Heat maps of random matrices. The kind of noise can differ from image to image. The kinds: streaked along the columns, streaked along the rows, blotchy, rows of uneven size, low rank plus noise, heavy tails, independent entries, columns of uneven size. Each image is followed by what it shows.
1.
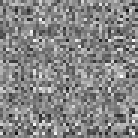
low rank plus noise
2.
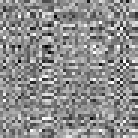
low rank plus noise
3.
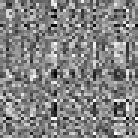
low rank plus noise
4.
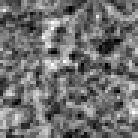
blotchy
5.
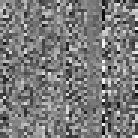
columns of uneven size
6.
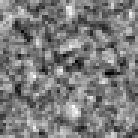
blotchy
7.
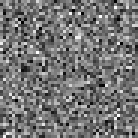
independent entries
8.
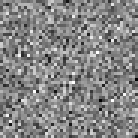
independent entries
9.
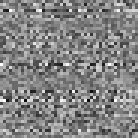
rows of uneven size
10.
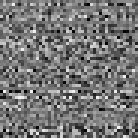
rows of uneven size
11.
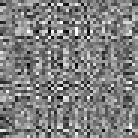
low rank plus noise
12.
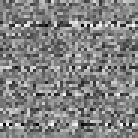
rows of uneven size
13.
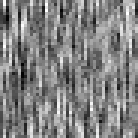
streaked along the columns
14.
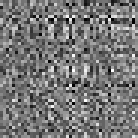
low rank plus noise
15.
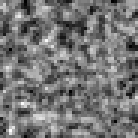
blotchy
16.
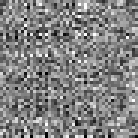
low rank plus noise
